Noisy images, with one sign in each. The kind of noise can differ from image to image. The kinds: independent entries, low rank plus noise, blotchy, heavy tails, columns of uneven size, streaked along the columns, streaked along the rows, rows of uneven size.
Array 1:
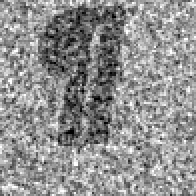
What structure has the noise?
blotchy
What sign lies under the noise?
pilcrow
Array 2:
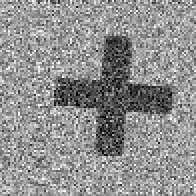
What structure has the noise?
low rank plus noise
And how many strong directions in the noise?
five to eight
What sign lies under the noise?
plus sign
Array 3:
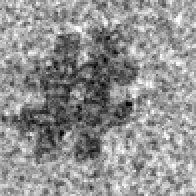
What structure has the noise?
blotchy
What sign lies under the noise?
hash sign
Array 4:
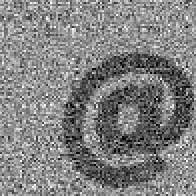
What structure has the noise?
low rank plus noise
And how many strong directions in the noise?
three or four
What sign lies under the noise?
at sign
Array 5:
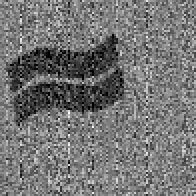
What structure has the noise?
columns of uneven size
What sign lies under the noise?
approximately sign
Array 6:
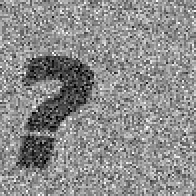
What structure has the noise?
independent entries
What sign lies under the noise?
question mark
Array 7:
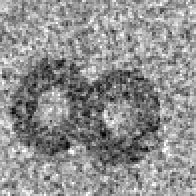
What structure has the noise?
blotchy
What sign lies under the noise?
infinity sign
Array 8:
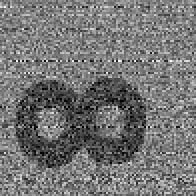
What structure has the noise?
rows of uneven size
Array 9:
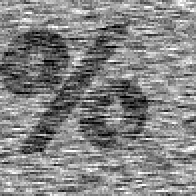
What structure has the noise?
streaked along the rows
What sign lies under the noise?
percent sign
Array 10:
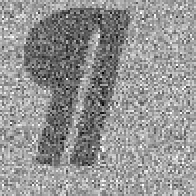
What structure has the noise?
low rank plus noise
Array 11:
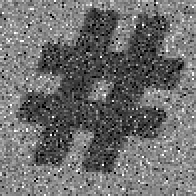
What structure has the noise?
heavy tails
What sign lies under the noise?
hash sign
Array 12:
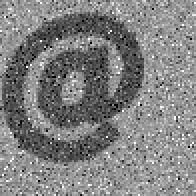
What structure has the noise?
heavy tails
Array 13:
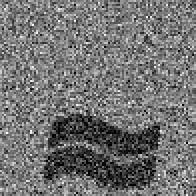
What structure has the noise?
low rank plus noise
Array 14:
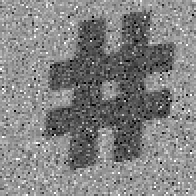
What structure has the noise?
heavy tails
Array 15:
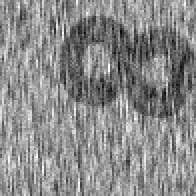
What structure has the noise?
streaked along the columns
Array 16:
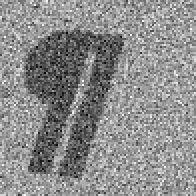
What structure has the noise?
independent entries
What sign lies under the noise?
pilcrow
